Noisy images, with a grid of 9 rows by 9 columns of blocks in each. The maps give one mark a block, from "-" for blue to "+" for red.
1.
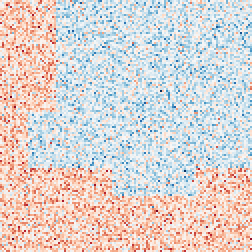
+ + - - - - - - -
+ + - - - - - - -
+ + - - - - - - -
+ + - - - - - - -
+ - - - - - - - -
+ - - - - - - - -
+ + + + - - - + +
+ + + + + + + + +
+ + + + + + + + +
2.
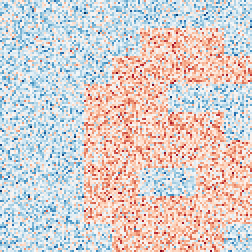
- - - - - - - - -
- - - - - + + + -
- - - - + + + + +
- - - + + + - - -
- - - + + + + + -
- - - + + + + + +
- - - + + - - + +
- - - + + + + + +
- - - - + + + + -
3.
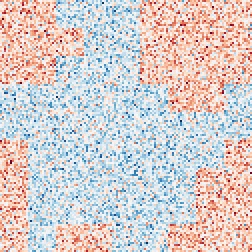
+ + - - - + + + +
+ + + - - + + + +
+ + - - - + + + +
- - - - - - + + -
- - - - - - - - -
+ - - - - - - - +
+ - - - - - - + +
+ - - - - - - + +
+ - + + - - + + +
